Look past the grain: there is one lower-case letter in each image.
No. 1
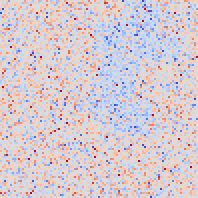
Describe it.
blue t
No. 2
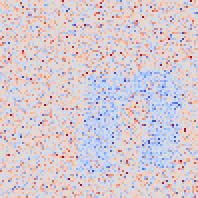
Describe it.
blue n
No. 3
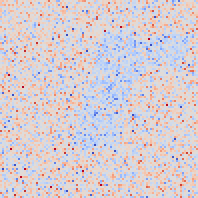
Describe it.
blue r
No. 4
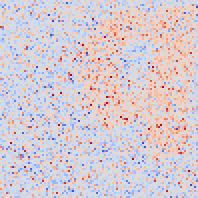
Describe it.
red q
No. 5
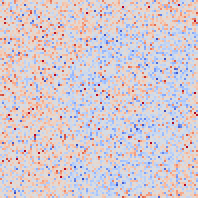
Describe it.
blue g
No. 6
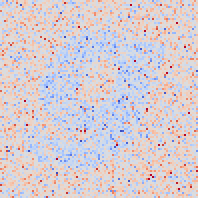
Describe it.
blue g
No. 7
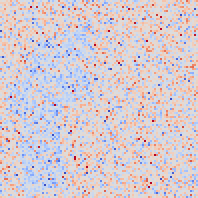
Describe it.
blue f
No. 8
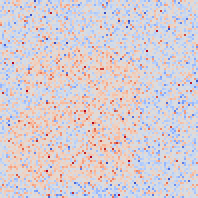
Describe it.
red a
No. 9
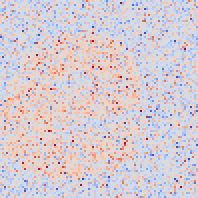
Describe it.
red e
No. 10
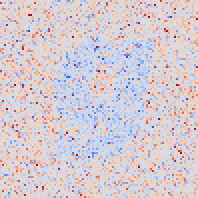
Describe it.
blue g
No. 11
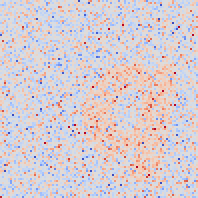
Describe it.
red q
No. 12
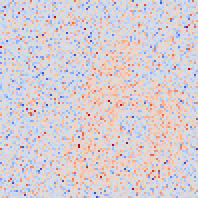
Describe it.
red b
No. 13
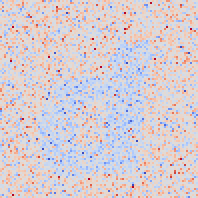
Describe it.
blue d
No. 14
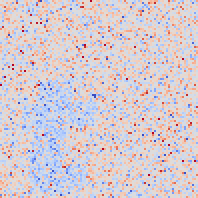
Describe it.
blue t
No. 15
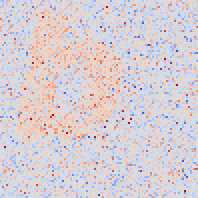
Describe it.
red b
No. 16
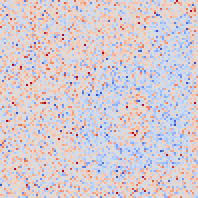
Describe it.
blue d
